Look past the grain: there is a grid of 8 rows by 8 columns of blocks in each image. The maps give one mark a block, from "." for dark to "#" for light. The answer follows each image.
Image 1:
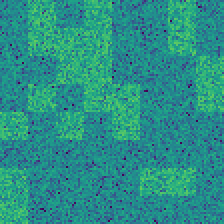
. # . # . . # .
. # # # . . # .
. . # # . . . #
. # . # # . . #
# . # . # . . .
. . . . . . . .
# . . . . # # .
# . . . . . . .
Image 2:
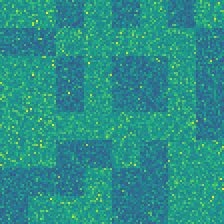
# # . # . # . #
. . # # # # # .
# # . # . . # .
# # . # . . # .
# # # # # # # .
# # . . # . # #
. . . # . . # #
. # # # . . # #
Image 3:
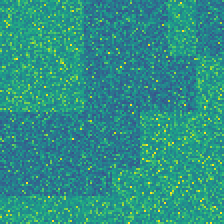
# # # . . . # .
# # # . . . # .
# # # . . . . #
# # # . . . . #
. . . . . # # #
. . . . . # # #
. . . . # # # #
# # # # # # # #
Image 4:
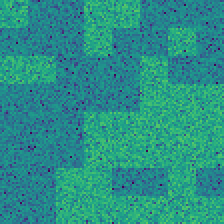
# . . # # . . .
. . . # . . # .
# # . . . # . .
. . . . . # # #
. . . # # # # #
. . . # # # # #
. . # # . . # .
. . # # # # # #
